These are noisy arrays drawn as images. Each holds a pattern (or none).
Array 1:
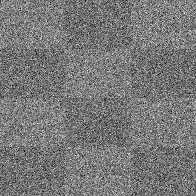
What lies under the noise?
a checkerboard
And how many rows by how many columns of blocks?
4 by 3
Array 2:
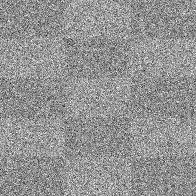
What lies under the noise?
a checkerboard
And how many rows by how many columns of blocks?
5 by 3
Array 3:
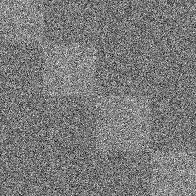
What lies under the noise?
blocks along the diagonal
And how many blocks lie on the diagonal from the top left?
4
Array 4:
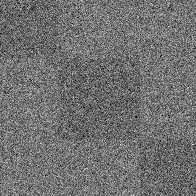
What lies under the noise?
blocks along the diagonal
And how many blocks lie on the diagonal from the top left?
3
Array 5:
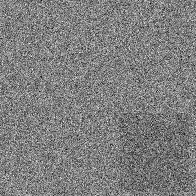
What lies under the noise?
one block
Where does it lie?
bottom right
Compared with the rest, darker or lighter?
darker
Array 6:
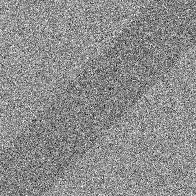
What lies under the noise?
a diagonal band
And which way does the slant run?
bottom left to top right
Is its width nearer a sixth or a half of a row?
a half
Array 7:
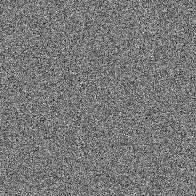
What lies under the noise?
only noise
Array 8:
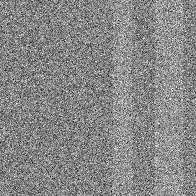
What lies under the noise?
bands of columns
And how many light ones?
2
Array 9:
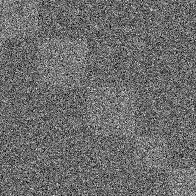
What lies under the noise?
blocks along the diagonal
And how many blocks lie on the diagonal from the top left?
5
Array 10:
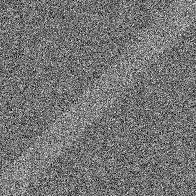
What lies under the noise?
a diagonal band
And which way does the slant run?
bottom left to top right
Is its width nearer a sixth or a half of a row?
a sixth
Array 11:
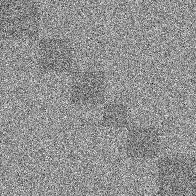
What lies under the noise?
blocks along the diagonal
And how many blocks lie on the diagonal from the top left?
6
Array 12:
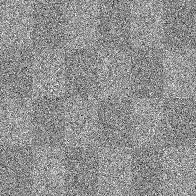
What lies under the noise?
a checkerboard
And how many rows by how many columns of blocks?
4 by 6
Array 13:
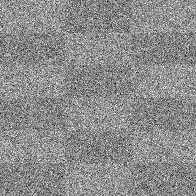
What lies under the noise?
a checkerboard
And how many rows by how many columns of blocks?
6 by 3
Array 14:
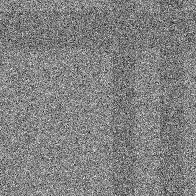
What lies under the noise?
bands of rows crossing bands of columns
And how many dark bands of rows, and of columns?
1 and 2
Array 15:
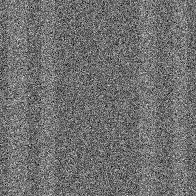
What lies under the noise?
bands of columns
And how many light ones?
4
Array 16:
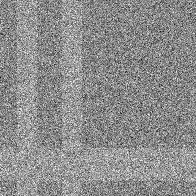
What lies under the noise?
bands of rows crossing bands of columns
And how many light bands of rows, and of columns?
1 and 2
